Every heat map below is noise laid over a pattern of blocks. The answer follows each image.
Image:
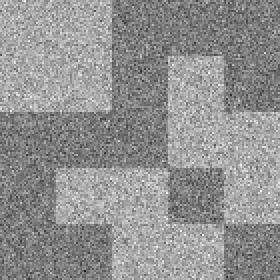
mirrored about the diagonal from the top left
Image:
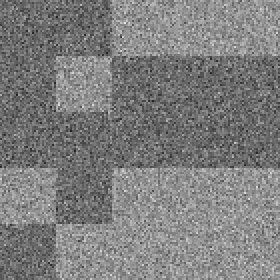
no symmetry
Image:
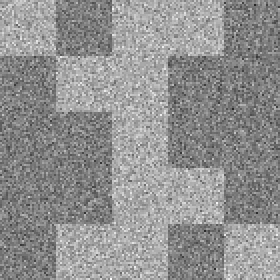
the same after a half turn
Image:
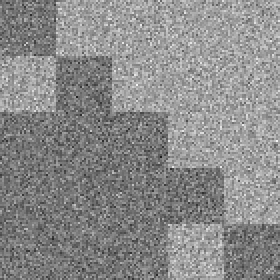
mirrored about the diagonal from the bottom left
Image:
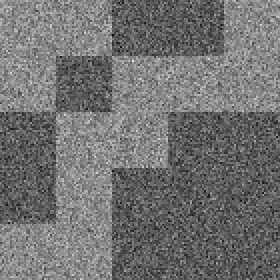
mirrored about the diagonal from the top left
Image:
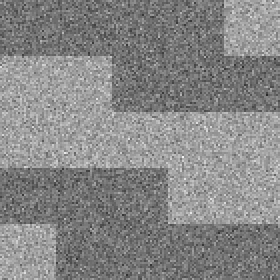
the same after a half turn
